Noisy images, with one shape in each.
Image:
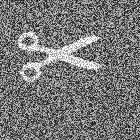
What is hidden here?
light pair of scissors
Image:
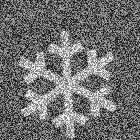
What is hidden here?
light snowflake
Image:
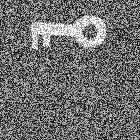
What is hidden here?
light key
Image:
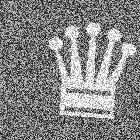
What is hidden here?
light chess queen
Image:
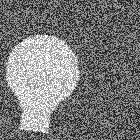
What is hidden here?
light light bulb
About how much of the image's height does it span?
two thirds
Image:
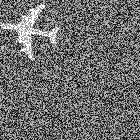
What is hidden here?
light airplane, top left
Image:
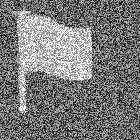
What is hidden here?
light flag
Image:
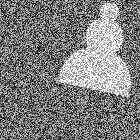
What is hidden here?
light chess pawn
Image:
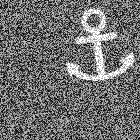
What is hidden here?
light anchor
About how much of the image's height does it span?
half
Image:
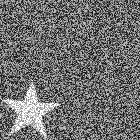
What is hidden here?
light star, bottom left
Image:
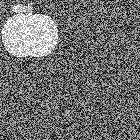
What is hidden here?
light apple, top left
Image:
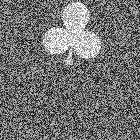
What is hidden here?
light club, top middle
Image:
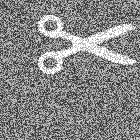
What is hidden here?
light pair of scissors
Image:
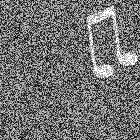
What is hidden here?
light pair of musical notes
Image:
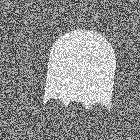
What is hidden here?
light ghost
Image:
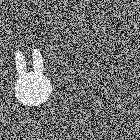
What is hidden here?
light rabbit's head, middle left
